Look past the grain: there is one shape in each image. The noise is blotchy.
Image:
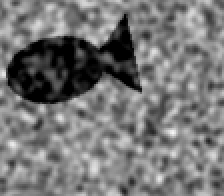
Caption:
dark fish
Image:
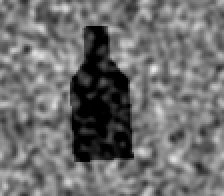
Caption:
dark bottle
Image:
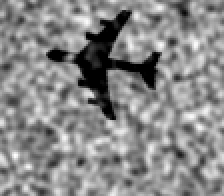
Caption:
dark airplane
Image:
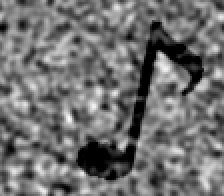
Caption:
dark musical note
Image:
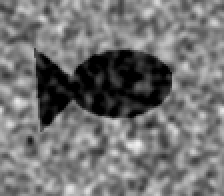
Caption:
dark fish
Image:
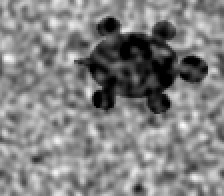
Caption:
dark turtle
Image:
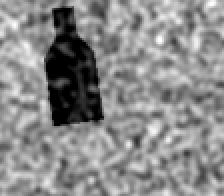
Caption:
dark bottle
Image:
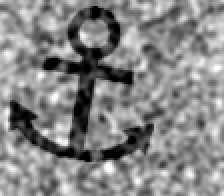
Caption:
dark anchor
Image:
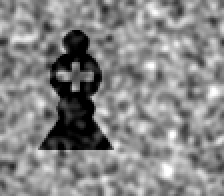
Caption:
dark chess bishop
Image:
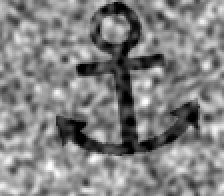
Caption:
dark anchor
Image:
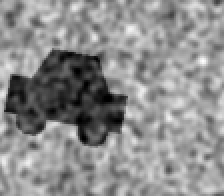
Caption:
dark car
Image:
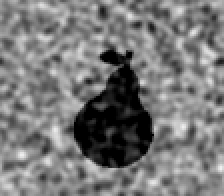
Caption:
dark pear
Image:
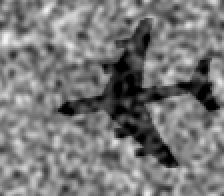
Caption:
dark airplane
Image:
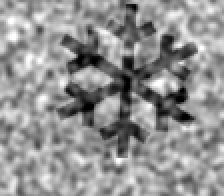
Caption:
dark snowflake
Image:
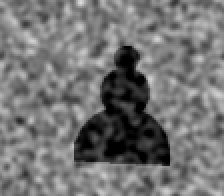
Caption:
dark chess pawn
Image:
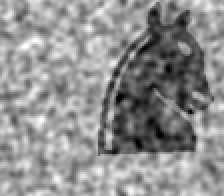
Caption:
dark chess knight
